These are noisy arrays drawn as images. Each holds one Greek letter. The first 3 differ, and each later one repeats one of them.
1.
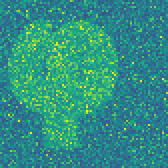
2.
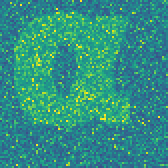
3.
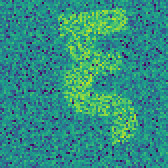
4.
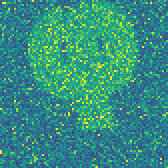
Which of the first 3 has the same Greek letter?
1
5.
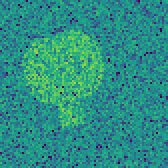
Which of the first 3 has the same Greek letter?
1
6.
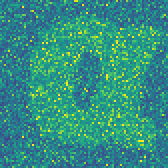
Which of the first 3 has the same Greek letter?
2
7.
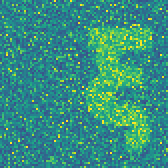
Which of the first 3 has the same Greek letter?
3
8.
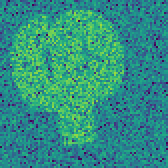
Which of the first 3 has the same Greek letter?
1
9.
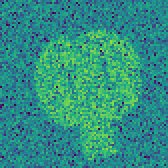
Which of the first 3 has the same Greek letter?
1
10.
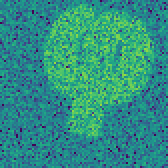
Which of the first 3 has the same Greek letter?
1
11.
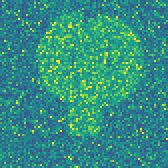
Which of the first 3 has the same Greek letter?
1
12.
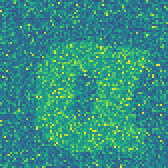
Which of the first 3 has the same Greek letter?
2
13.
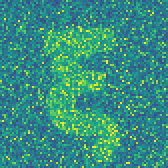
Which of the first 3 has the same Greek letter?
3
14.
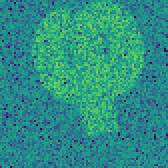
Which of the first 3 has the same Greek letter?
1
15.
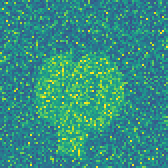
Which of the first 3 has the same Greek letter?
1
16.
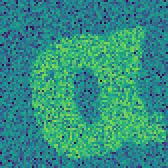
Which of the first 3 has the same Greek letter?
2
